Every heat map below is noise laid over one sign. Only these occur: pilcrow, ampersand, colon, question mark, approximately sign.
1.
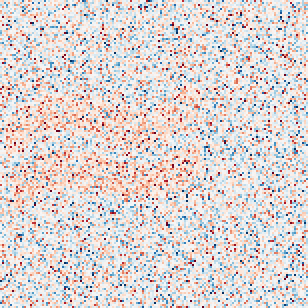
red approximately sign
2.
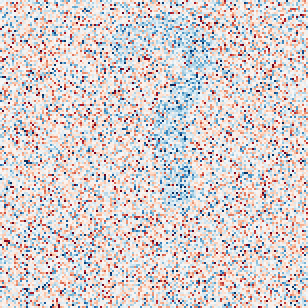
blue question mark
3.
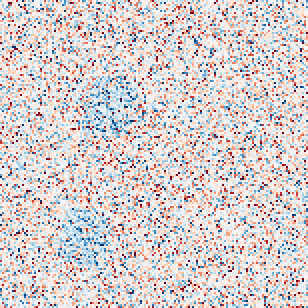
blue colon
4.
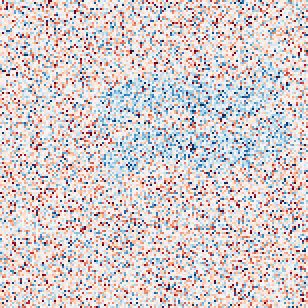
blue approximately sign
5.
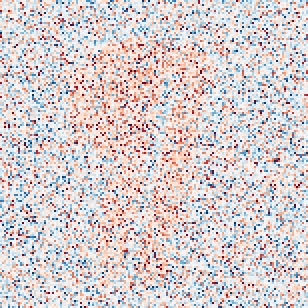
red pilcrow
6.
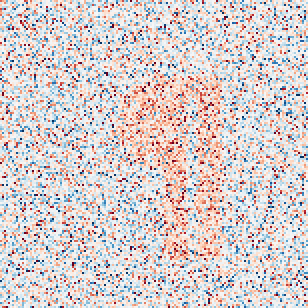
red pilcrow
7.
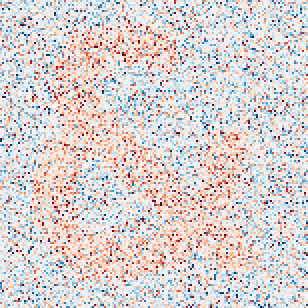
red ampersand
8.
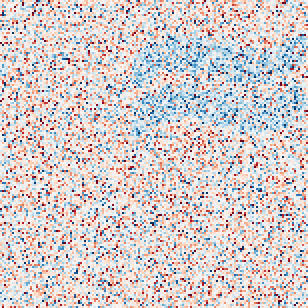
blue approximately sign
